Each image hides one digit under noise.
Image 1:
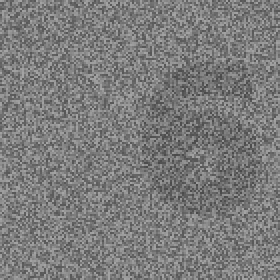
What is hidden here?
dark 6
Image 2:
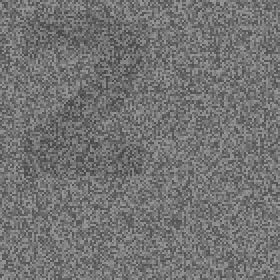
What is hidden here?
dark 2
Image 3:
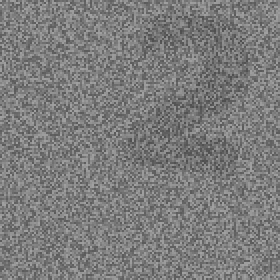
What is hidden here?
dark 2
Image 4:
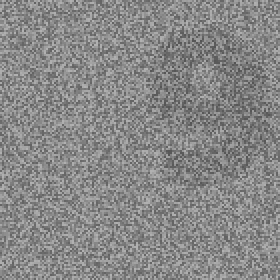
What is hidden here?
dark 9
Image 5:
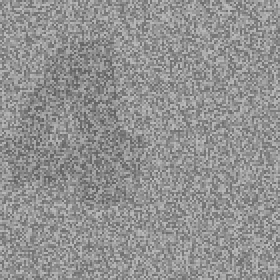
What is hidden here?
dark 4
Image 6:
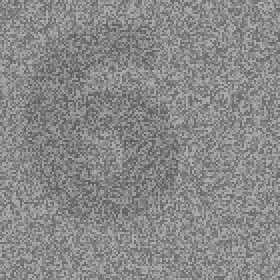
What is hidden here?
dark 6
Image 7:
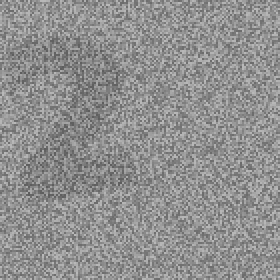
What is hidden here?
dark 2
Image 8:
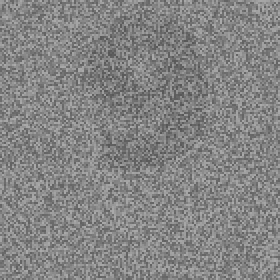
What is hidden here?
dark 9
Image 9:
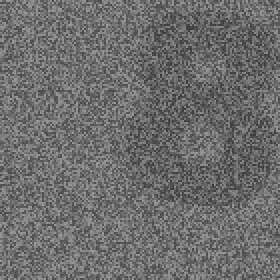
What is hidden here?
dark 8
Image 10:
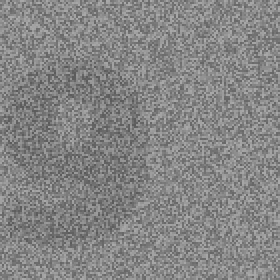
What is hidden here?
dark 9
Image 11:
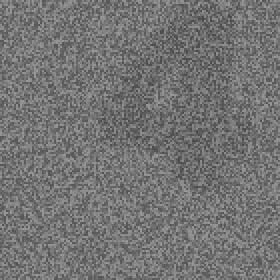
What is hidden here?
dark 4
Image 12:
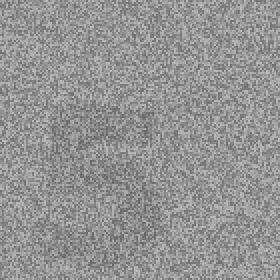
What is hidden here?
dark 5
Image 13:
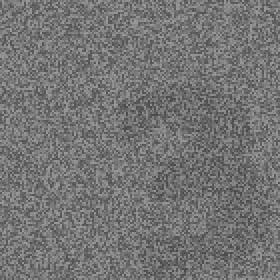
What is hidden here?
dark 3
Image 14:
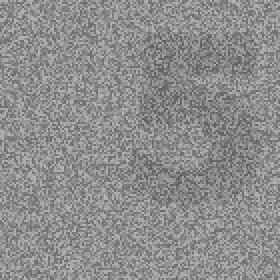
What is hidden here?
dark 5
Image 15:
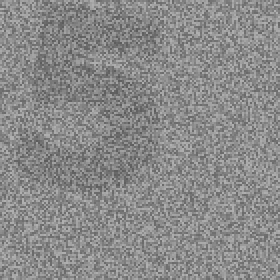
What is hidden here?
dark 5
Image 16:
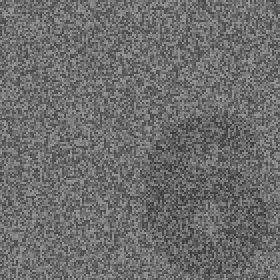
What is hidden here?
dark 6
